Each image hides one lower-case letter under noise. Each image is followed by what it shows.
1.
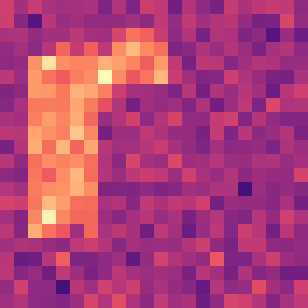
r
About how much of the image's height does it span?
two thirds
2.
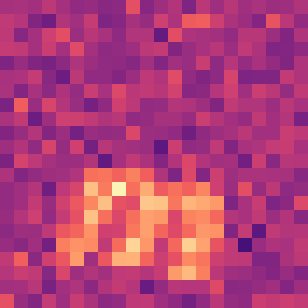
m
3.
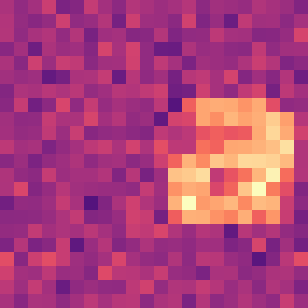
a
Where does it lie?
middle right
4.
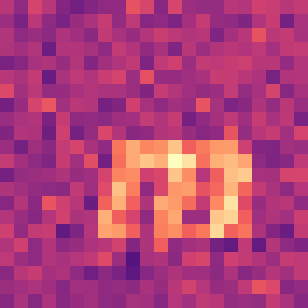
m
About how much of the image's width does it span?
half
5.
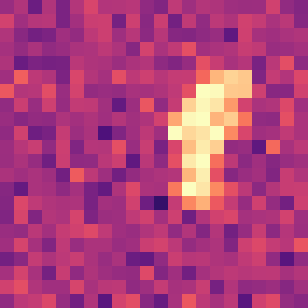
f
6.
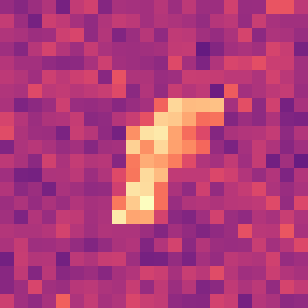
f
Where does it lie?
centre
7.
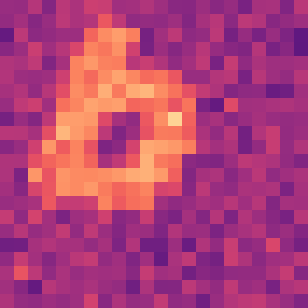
b
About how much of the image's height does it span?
two thirds
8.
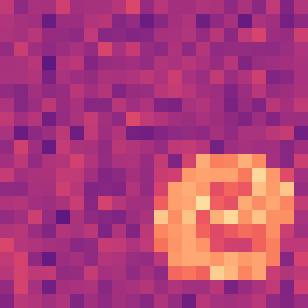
e
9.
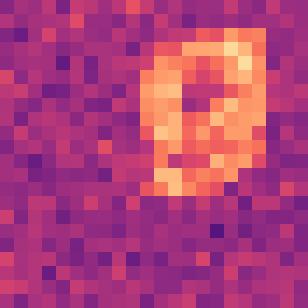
g
